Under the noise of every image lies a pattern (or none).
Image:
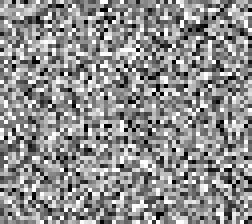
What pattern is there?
only noise
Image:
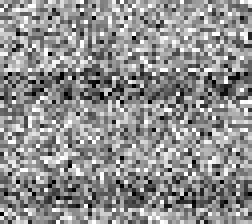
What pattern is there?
bands of rows
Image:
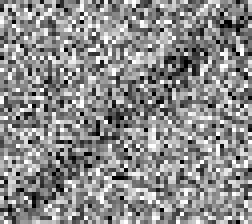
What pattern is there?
a diagonal band
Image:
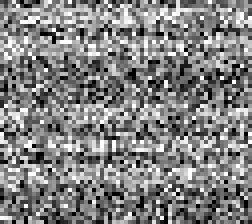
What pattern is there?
bands of rows
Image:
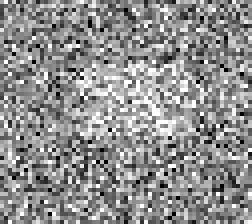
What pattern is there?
one block
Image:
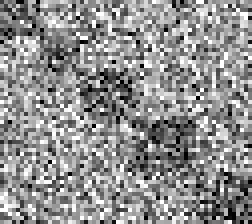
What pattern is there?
blocks along the diagonal
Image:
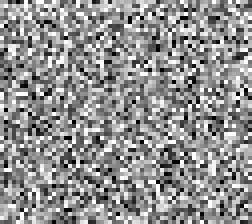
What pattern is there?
only noise
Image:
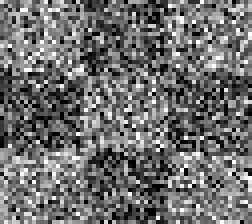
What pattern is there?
a checkerboard
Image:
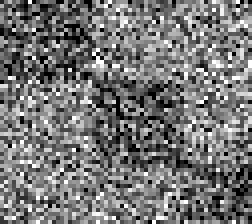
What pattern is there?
blocks along the diagonal
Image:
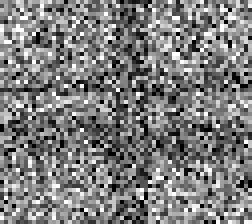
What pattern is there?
bands of rows crossing bands of columns
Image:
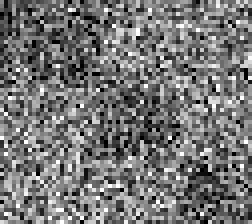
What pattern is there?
blocks along the diagonal
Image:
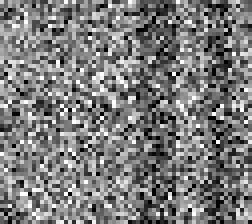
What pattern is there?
bands of columns
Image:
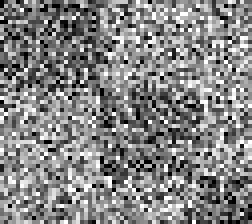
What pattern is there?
blocks along the diagonal
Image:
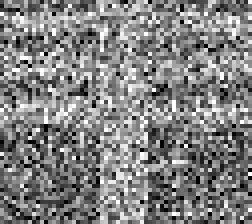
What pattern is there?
bands of rows crossing bands of columns
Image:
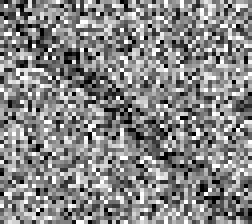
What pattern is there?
a diagonal band
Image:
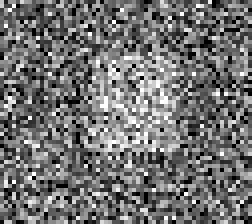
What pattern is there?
one block
